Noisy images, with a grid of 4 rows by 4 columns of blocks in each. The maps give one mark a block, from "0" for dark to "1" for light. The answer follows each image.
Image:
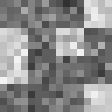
0001
1010
1000
0001
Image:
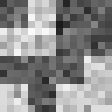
0100
1100
0001
1011
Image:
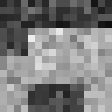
0000
0111
1111
1001
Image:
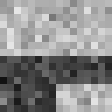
1111
1111
0000
0011
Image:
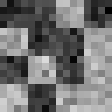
0010
1001
0101
1011
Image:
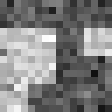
0000
1101
1100
1000
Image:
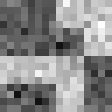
0011
0001
1110
0010
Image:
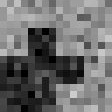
1111
1011
0001
0011
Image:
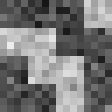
0001
1100
0110
0010
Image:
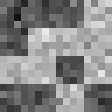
0001
0111
1101
0010
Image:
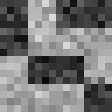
0100
0111
1001
1110
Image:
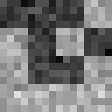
0001
1010
1001
1111
